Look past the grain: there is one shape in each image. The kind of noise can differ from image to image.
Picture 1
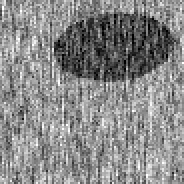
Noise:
streaked along the columns
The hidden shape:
ellipse
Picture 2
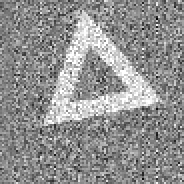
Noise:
columns of uneven size
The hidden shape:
triangle frame
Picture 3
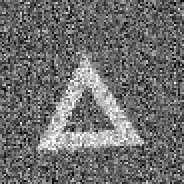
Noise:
columns of uneven size
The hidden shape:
triangle frame
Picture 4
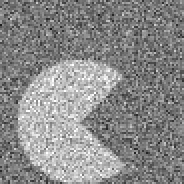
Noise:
low rank plus noise
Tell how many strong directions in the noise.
five to eight
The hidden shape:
disc with a wedge cut out
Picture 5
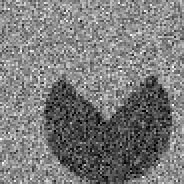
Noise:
low rank plus noise
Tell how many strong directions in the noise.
one
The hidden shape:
disc with a wedge cut out
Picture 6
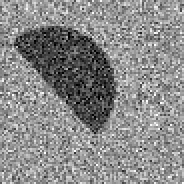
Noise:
low rank plus noise
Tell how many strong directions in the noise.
five to eight
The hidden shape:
half disc
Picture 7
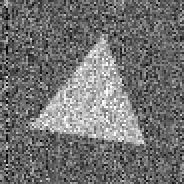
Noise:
columns of uneven size
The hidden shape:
triangle
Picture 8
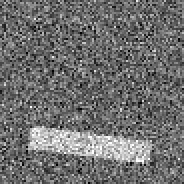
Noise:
low rank plus noise
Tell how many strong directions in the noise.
three or four
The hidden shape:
bar
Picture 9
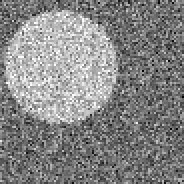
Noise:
independent entries
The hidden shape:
disc
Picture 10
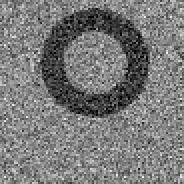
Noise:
low rank plus noise
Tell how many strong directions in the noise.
two
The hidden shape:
ring
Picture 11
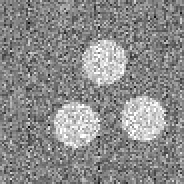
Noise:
columns of uneven size
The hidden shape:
three dots
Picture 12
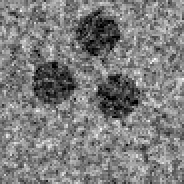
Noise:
blotchy
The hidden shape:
three dots
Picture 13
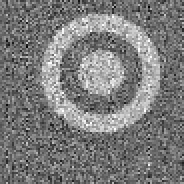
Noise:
columns of uneven size
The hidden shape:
bullseye
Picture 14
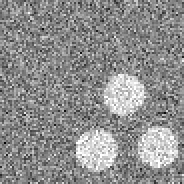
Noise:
low rank plus noise
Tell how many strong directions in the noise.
one
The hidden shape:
three dots
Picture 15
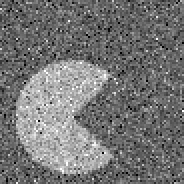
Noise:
heavy tails
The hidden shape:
disc with a wedge cut out
